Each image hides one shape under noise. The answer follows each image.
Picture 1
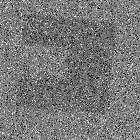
square with a notch
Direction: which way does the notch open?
left
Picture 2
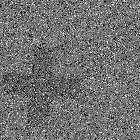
cross
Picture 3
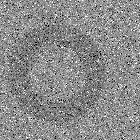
ring
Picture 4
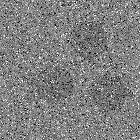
three dots
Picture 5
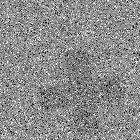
cross
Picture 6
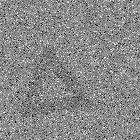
triangle frame
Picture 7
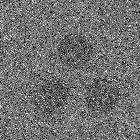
three dots
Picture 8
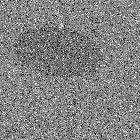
ellipse
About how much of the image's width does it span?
two thirds
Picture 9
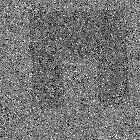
square with a notch
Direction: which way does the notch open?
down
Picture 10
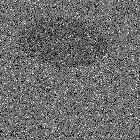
ellipse
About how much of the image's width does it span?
two thirds
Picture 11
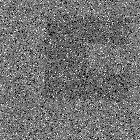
square with a notch
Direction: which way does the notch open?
right
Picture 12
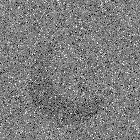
crescent
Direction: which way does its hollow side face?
up and right
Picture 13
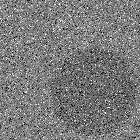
disc
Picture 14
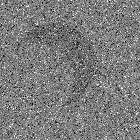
crescent
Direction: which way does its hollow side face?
down and left
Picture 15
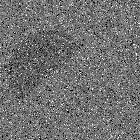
half disc
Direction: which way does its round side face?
up and left
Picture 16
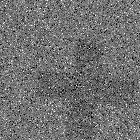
cross
